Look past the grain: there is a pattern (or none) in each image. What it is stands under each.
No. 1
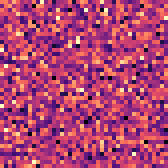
only noise
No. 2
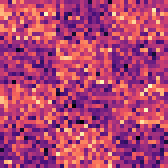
a checkerboard
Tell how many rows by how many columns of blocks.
4 by 3
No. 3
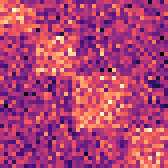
blocks along the diagonal
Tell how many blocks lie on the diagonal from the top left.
4
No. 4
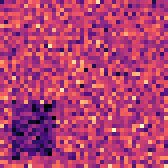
one block
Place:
bottom left
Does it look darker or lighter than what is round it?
darker
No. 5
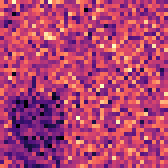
one block
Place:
bottom left
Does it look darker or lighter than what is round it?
darker
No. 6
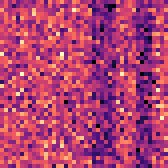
bands of columns
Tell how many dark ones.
2
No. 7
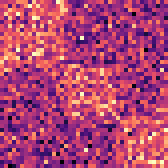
blocks along the diagonal
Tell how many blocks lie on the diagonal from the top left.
3
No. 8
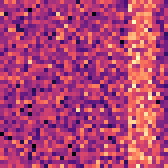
one band of columns
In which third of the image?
right
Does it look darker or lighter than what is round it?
lighter
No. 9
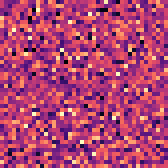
only noise
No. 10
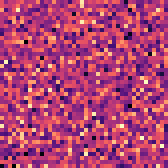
only noise
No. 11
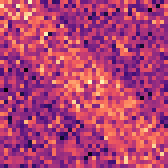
a diagonal band
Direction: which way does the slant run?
top left to bottom right
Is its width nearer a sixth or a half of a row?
a half
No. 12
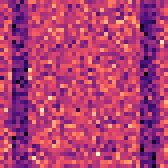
bands of columns
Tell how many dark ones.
2
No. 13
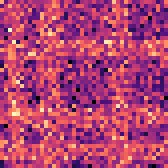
bands of rows crossing bands of columns
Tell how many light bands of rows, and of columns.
3 and 3
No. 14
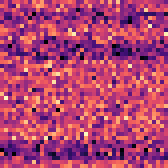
bands of rows
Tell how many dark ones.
3
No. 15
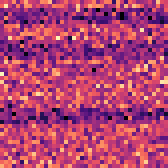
bands of rows
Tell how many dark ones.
3
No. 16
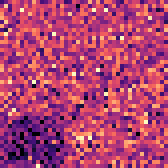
one block
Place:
bottom left
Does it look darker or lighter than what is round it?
darker
